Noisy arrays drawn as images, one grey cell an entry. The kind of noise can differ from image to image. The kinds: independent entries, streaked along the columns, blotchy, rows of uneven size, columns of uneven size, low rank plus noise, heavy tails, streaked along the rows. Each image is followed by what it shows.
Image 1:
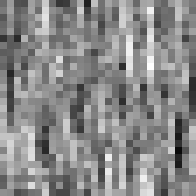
streaked along the columns
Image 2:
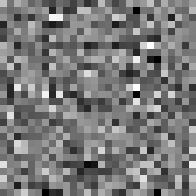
low rank plus noise
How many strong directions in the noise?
five to eight
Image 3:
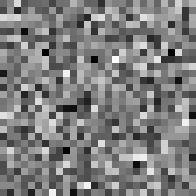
independent entries
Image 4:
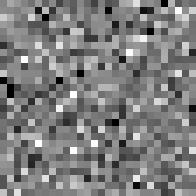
heavy tails
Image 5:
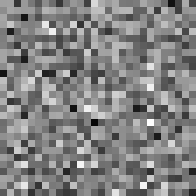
low rank plus noise
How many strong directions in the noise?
five to eight
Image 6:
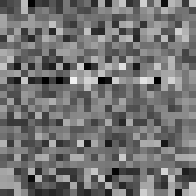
rows of uneven size
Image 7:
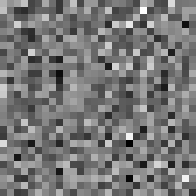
low rank plus noise
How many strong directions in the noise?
two
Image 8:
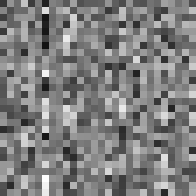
columns of uneven size
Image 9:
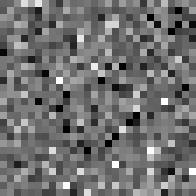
heavy tails
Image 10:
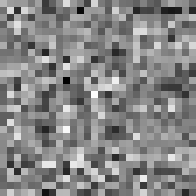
low rank plus noise
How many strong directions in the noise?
two
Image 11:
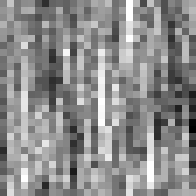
streaked along the columns
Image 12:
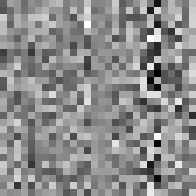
columns of uneven size
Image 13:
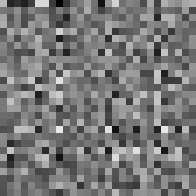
low rank plus noise
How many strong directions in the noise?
two
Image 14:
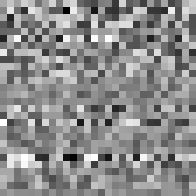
rows of uneven size
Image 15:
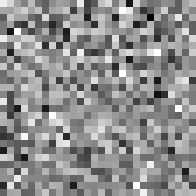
independent entries
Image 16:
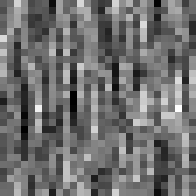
streaked along the columns
